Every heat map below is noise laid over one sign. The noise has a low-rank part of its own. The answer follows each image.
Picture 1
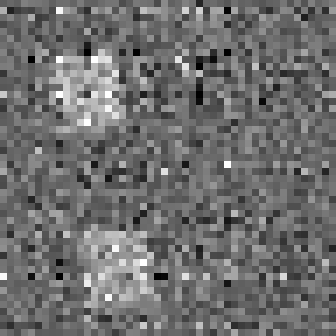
colon
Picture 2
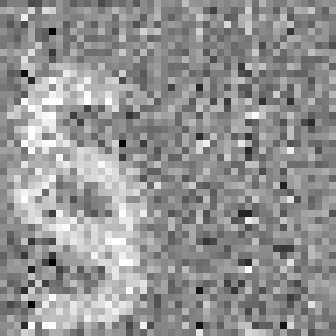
section sign
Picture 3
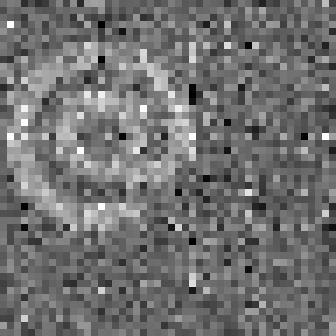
at sign
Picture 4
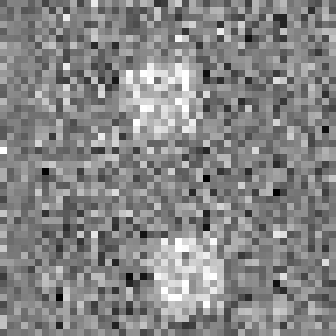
colon
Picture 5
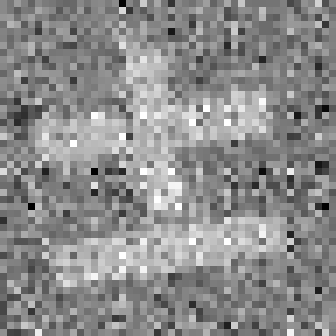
plus-minus sign
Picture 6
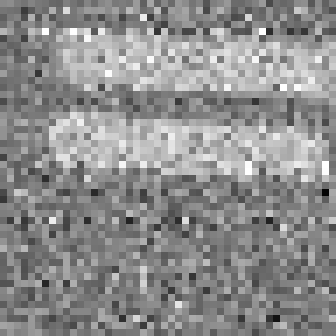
equals sign
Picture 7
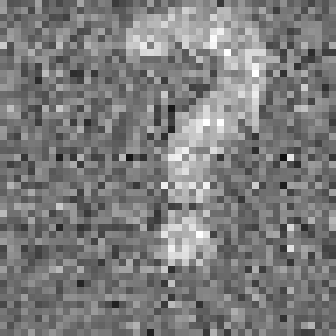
question mark
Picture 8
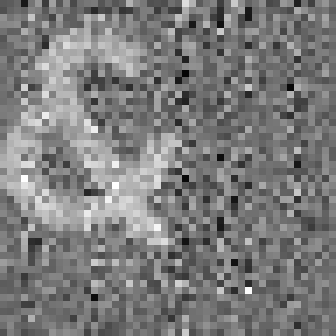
ampersand
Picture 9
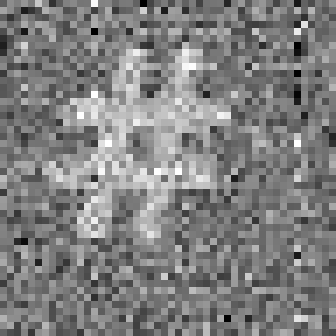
hash sign
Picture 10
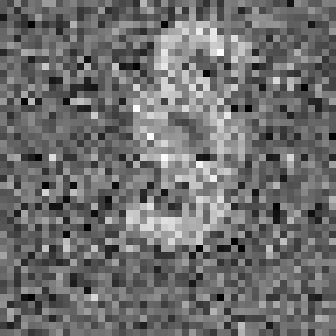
section sign
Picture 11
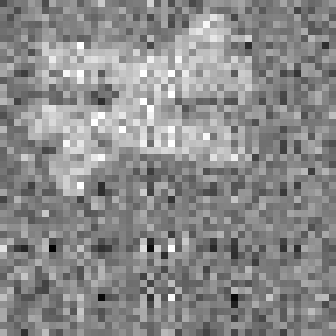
not-equal sign
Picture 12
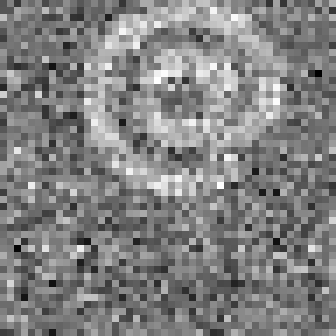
at sign
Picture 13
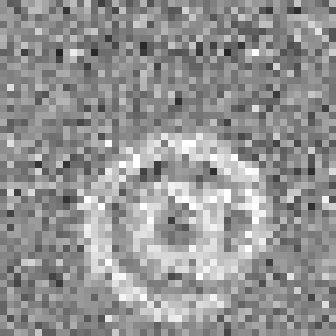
at sign
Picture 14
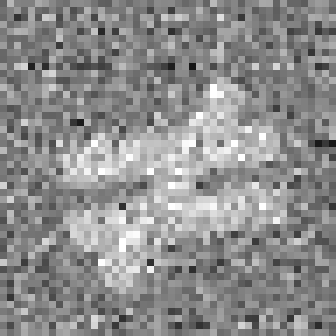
not-equal sign
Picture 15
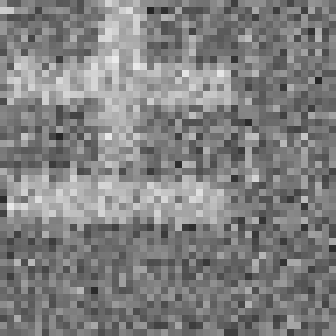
plus-minus sign
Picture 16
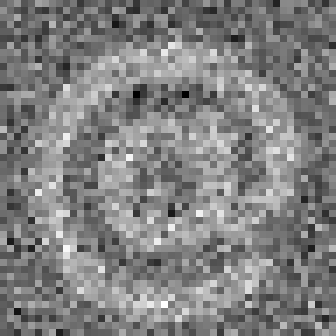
at sign
